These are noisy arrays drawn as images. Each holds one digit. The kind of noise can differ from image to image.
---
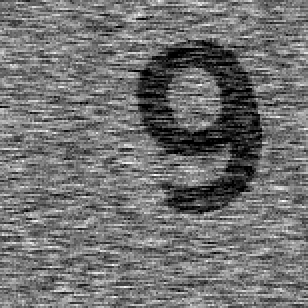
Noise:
streaked along the rows
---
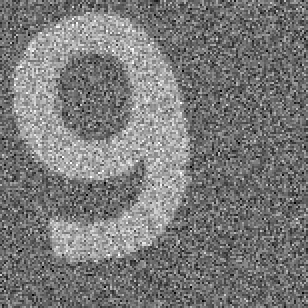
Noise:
independent entries
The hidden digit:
9
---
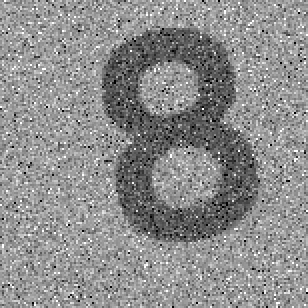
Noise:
heavy tails
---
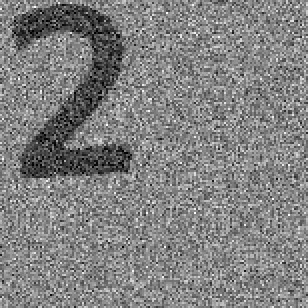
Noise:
low rank plus noise
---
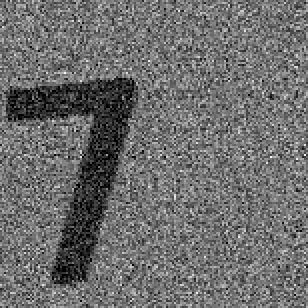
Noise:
low rank plus noise
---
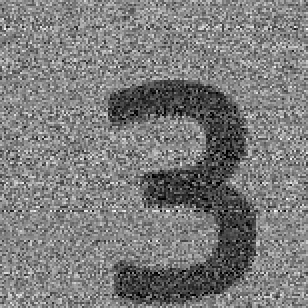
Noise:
rows of uneven size
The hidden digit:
3
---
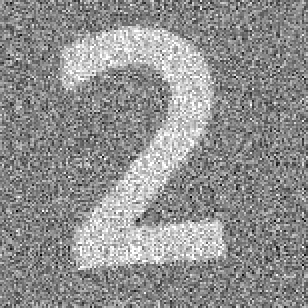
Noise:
low rank plus noise
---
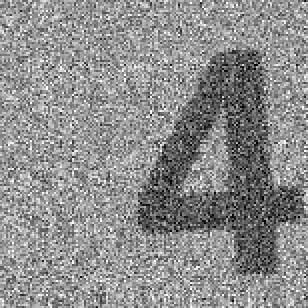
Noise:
low rank plus noise
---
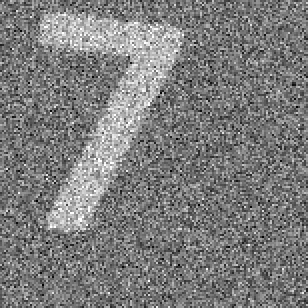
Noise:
independent entries
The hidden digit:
7
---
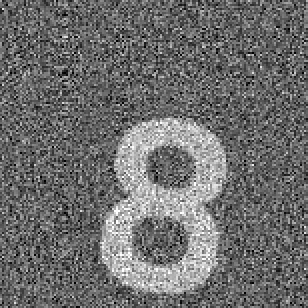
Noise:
low rank plus noise
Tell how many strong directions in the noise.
three or four
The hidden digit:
8
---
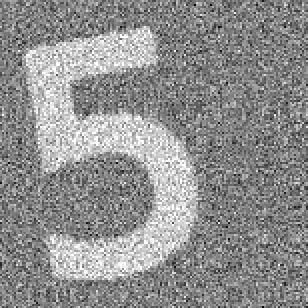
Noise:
low rank plus noise
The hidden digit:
5
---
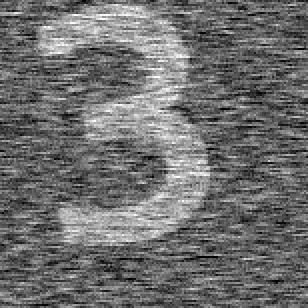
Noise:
streaked along the rows
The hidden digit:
3
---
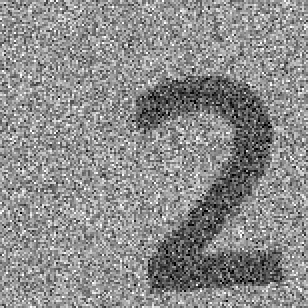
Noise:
independent entries
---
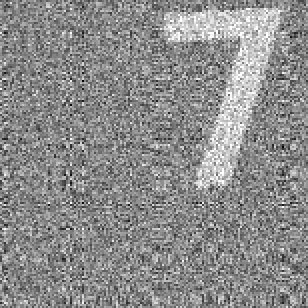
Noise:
low rank plus noise
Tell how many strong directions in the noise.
one
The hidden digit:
7
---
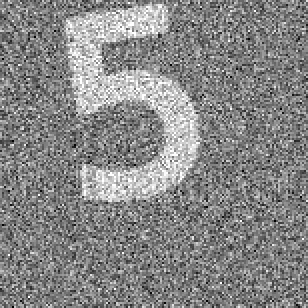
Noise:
low rank plus noise
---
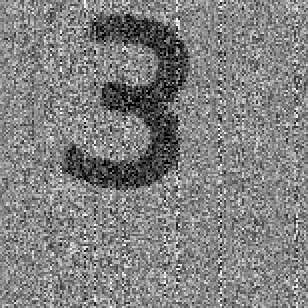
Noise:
columns of uneven size
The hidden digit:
3
